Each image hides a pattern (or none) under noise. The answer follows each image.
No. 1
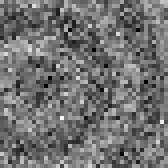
rings round one point
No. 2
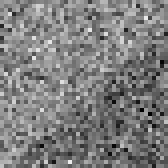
a sharp edge
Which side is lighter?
top left
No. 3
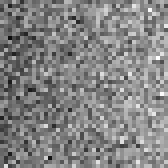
a smooth slope
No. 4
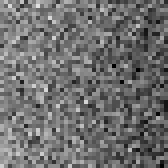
a smooth slope
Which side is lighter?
left
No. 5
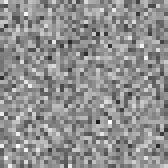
only noise
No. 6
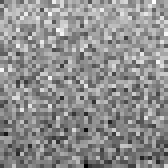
a smooth slope
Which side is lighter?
top
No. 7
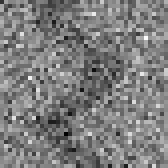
a wavy band
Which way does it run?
top to bottom
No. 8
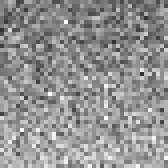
a smooth slope
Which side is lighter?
bottom
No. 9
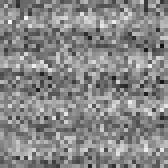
horizontal stripes
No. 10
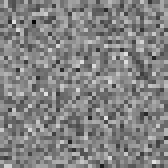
only noise
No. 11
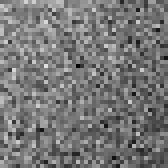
a smooth slope
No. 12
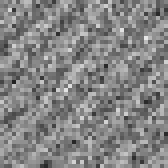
diagonal stripes
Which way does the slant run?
bottom left to top right
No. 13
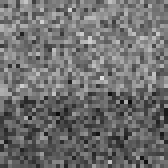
a sharp edge
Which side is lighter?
top
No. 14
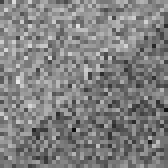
a sharp edge
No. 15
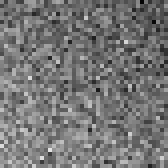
a smooth slope
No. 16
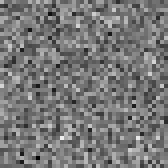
only noise
